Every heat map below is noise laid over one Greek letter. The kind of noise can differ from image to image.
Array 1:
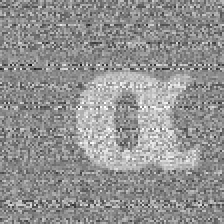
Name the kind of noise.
rows of uneven size
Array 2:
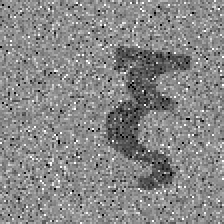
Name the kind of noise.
heavy tails
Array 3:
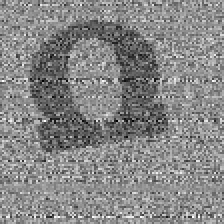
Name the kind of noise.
rows of uneven size
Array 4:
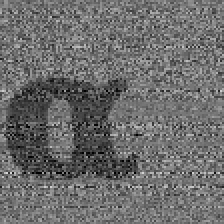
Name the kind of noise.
rows of uneven size
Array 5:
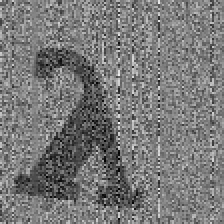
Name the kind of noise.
columns of uneven size
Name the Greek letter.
lambda
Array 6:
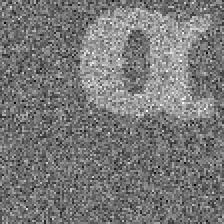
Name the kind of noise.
independent entries
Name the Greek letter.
alpha
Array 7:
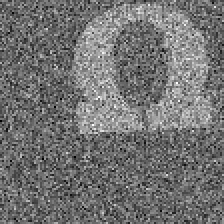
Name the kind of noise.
independent entries
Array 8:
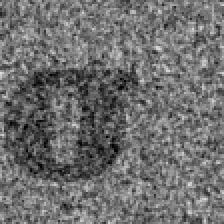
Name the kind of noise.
blotchy
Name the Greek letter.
sigma
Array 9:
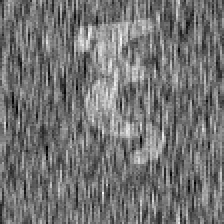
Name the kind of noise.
streaked along the columns
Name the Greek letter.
xi
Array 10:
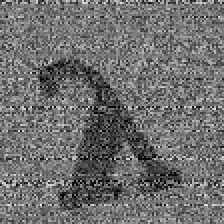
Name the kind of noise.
rows of uneven size
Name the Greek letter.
lambda
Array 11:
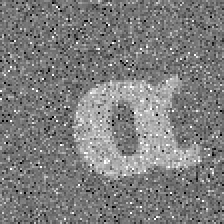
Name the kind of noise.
heavy tails
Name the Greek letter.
alpha
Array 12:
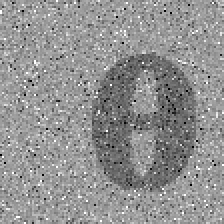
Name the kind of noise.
heavy tails
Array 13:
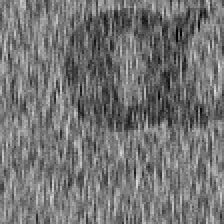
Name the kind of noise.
streaked along the columns
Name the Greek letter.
alpha
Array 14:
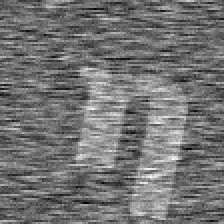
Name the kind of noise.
streaked along the rows
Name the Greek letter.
eta
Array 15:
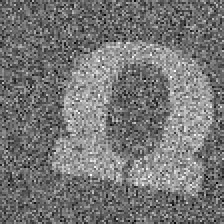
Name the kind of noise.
independent entries
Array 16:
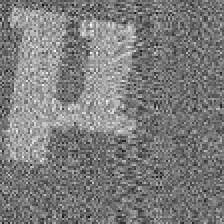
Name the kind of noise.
low rank plus noise
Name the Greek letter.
mu
